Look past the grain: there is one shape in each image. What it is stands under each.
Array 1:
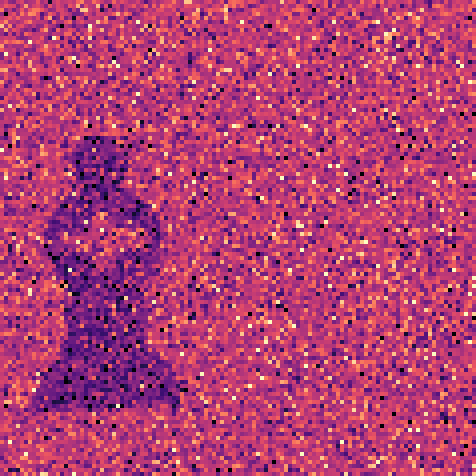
chess bishop
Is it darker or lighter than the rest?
darker
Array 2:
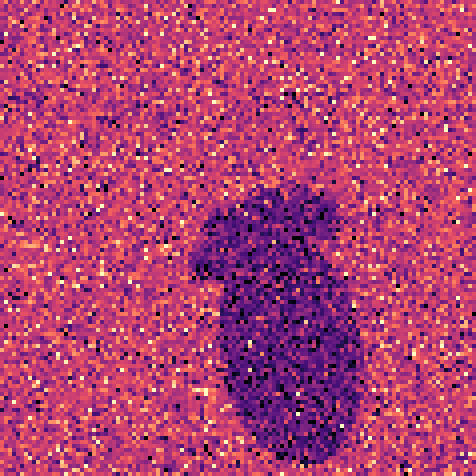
footprint
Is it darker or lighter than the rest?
darker
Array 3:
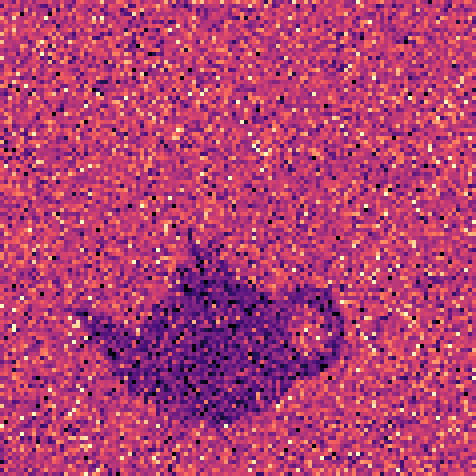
teapot
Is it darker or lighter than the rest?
darker
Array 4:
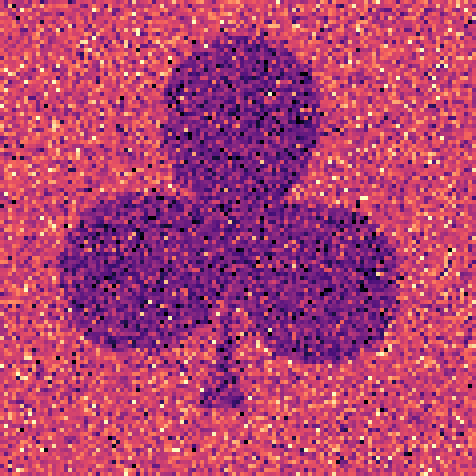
club
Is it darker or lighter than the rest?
darker
